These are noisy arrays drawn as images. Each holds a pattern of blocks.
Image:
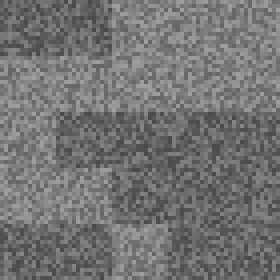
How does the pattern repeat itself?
no symmetry
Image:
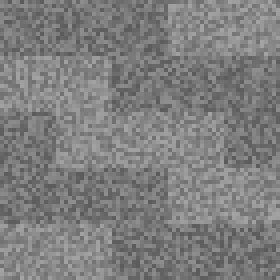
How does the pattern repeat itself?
the same after a half turn
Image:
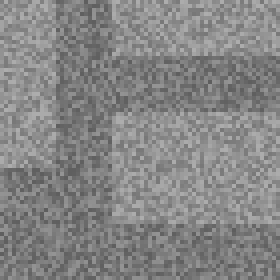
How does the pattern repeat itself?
no symmetry
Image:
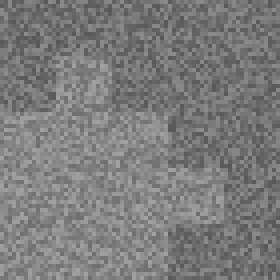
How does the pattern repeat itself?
mirrored about the diagonal from the bottom left
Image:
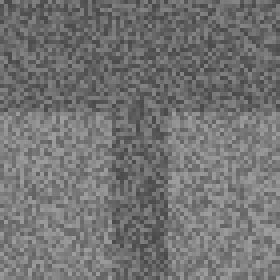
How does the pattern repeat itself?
left and right mirror each other
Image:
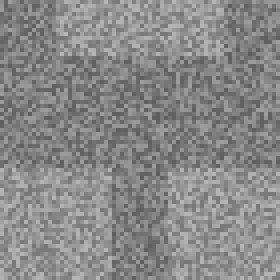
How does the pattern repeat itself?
left and right mirror each other
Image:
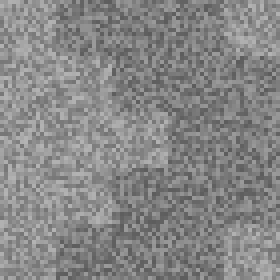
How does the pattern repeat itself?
top and bottom mirror each other
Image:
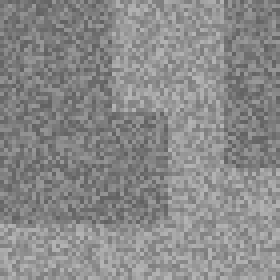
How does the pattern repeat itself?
no symmetry
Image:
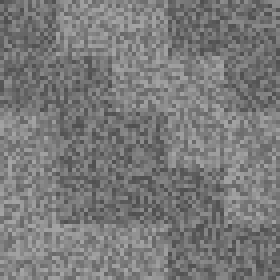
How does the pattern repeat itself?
mirrored about the diagonal from the bottom left
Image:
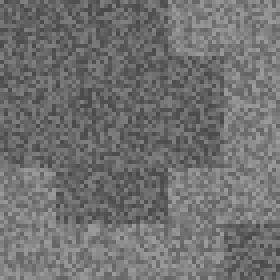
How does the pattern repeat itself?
mirrored about the diagonal from the top left
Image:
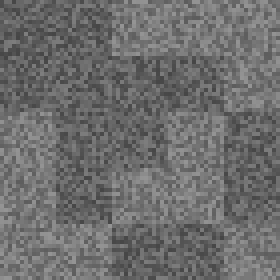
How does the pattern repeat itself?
mirrored about the diagonal from the top left
